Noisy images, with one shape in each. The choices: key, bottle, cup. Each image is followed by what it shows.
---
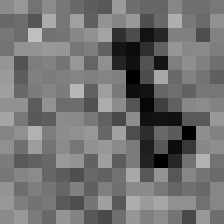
key
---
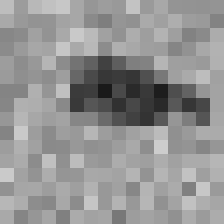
bottle
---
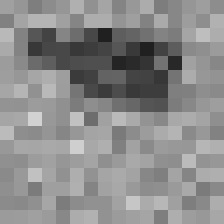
bottle
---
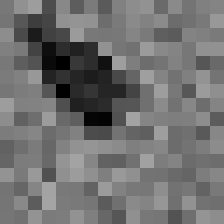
bottle
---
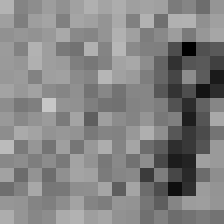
key
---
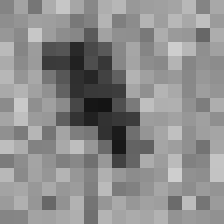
bottle
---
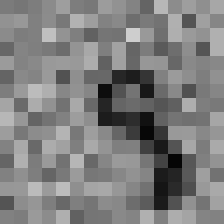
key
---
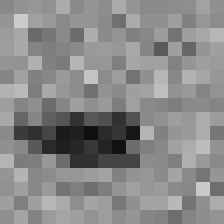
bottle
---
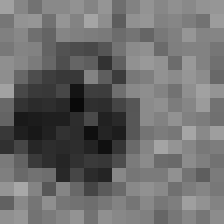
cup
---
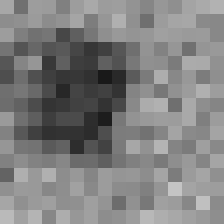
cup
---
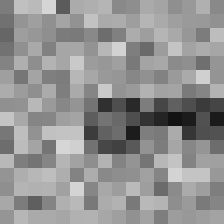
key
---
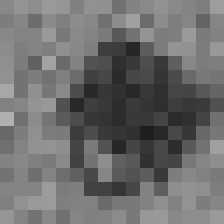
cup
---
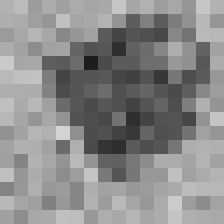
cup
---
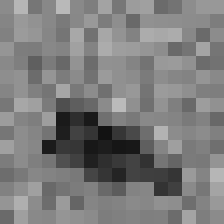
bottle
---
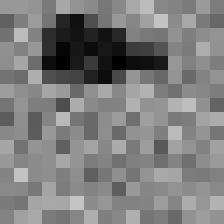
bottle
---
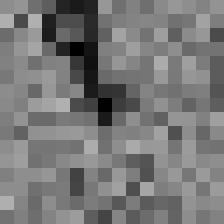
key
